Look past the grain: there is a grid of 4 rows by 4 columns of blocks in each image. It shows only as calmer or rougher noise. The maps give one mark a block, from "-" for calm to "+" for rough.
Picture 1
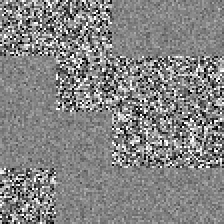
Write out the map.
+ + - -
- + + +
- - + +
+ - - -
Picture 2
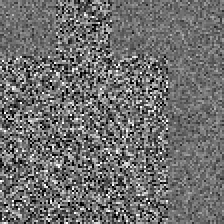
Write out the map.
- + - -
+ + + -
+ + + -
+ + + -
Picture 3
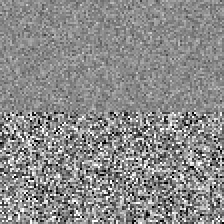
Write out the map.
- - - -
- - - -
+ + + +
+ + + +
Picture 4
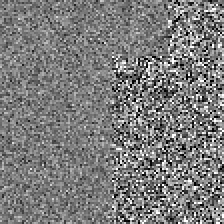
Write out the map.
- - - +
- - + +
- - + +
- - + +
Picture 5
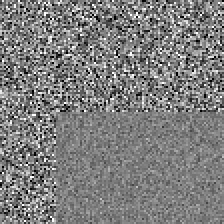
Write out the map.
+ + + +
+ + + +
+ - - -
+ - - -
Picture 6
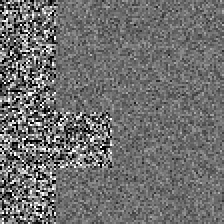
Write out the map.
+ - - -
+ - - -
+ + - -
+ - - -
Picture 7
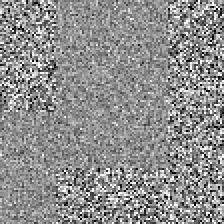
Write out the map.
+ - - +
+ - - +
- - - +
- + + +
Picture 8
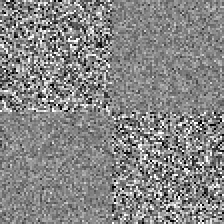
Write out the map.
+ + - -
+ + - -
- - + +
- - + +
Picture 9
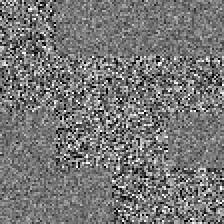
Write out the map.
+ - - -
+ + + +
- + + -
- - + +
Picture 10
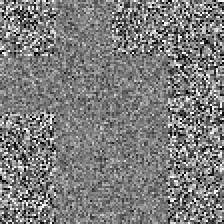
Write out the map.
+ - + +
- - - +
+ - - +
+ - - +
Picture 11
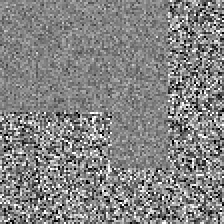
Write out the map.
- - - +
- - - +
+ + - +
+ + + +
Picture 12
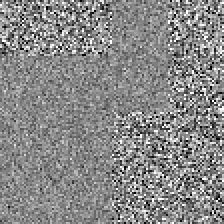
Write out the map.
+ + - +
- - - +
- - + +
- - + +
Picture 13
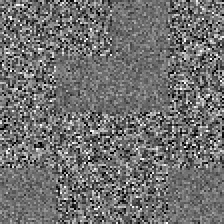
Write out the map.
+ + - +
+ - - +
+ + + +
- + + -
